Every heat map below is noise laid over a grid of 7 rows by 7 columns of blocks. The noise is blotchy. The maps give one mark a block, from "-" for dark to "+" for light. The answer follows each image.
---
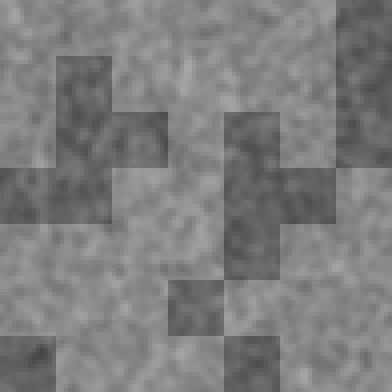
+ + + + + + -
+ - + + + + -
+ - - + - + -
- - + + - - +
+ + + + - + +
+ + + - + + +
- + + + - + +
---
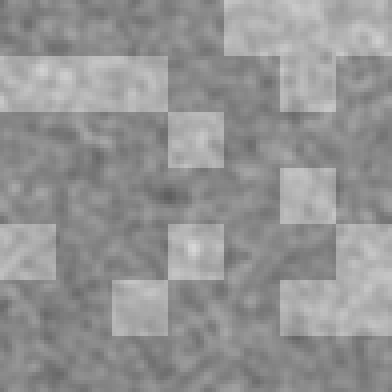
- - - - + + +
+ + + - - + -
- - - + - - -
- - - - - + -
+ - - + - - +
- - + - - + +
- - - - - - -
